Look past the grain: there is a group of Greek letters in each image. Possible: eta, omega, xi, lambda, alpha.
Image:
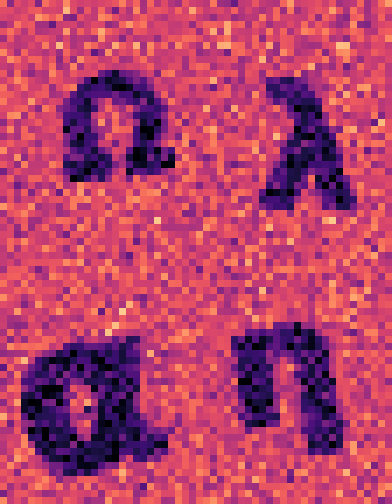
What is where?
top left: omega; top right: lambda; bottom left: alpha; bottom right: eta
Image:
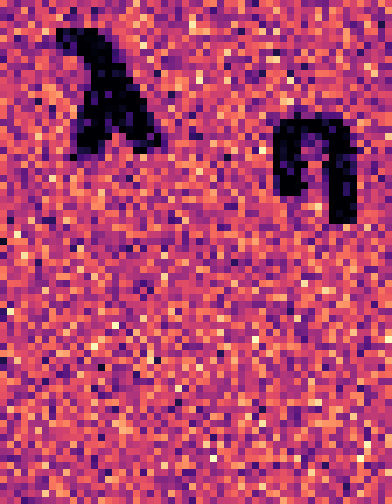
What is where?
top left: lambda; top right: eta
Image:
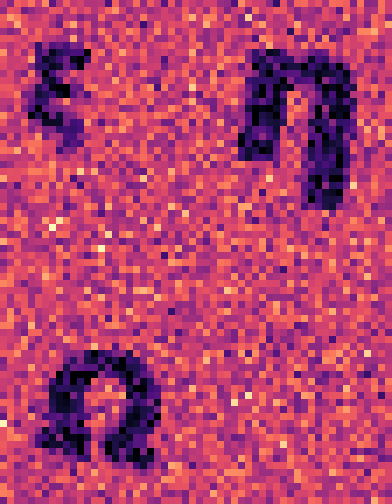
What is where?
top left: xi; top right: eta; bottom left: omega
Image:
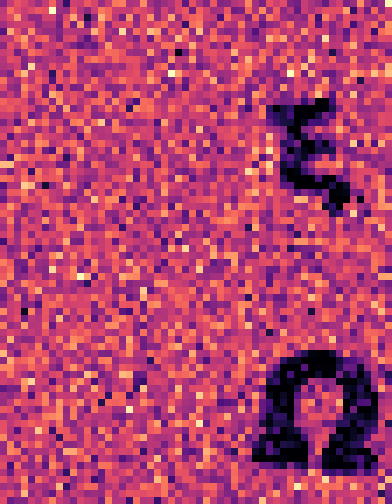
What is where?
top right: xi; bottom right: omega
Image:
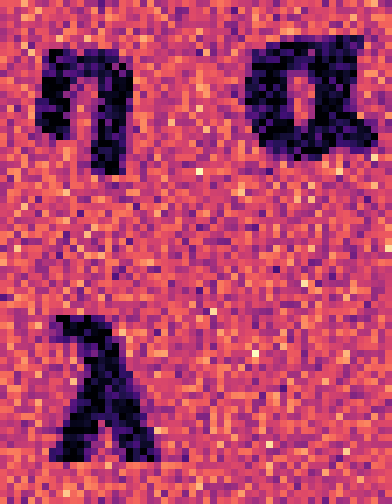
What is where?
top left: eta; top right: alpha; bottom left: lambda
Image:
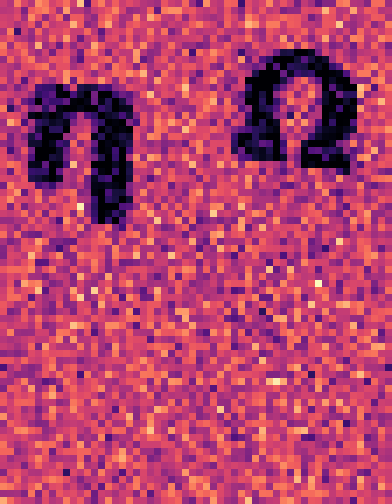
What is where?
top left: eta; top right: omega
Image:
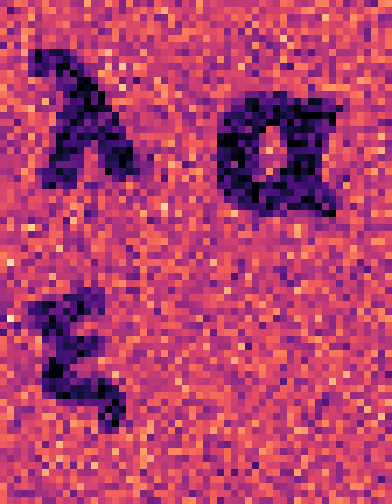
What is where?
top left: lambda; top right: alpha; bottom left: xi
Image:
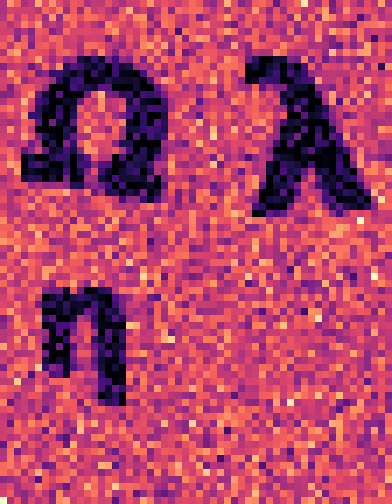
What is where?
top left: omega; top right: lambda; bottom left: eta
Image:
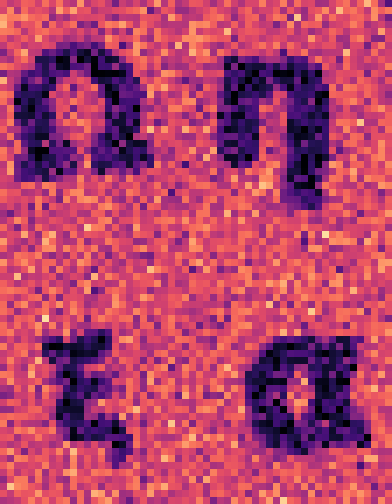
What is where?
top left: omega; top right: eta; bottom left: xi; bottom right: alpha
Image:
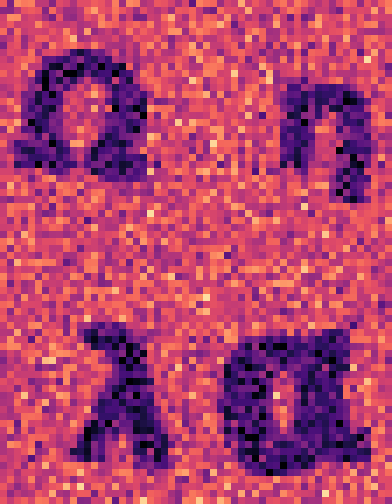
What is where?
top left: omega; top right: eta; bottom left: lambda; bottom right: alpha
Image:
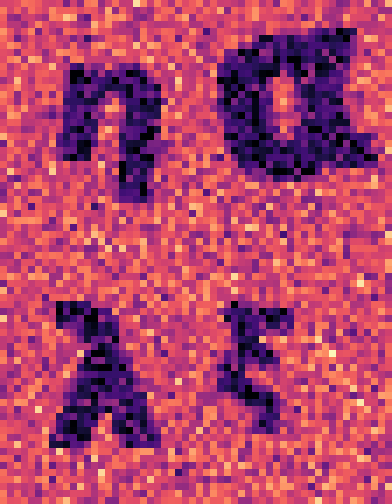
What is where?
top left: eta; top right: alpha; bottom left: lambda; bottom right: xi
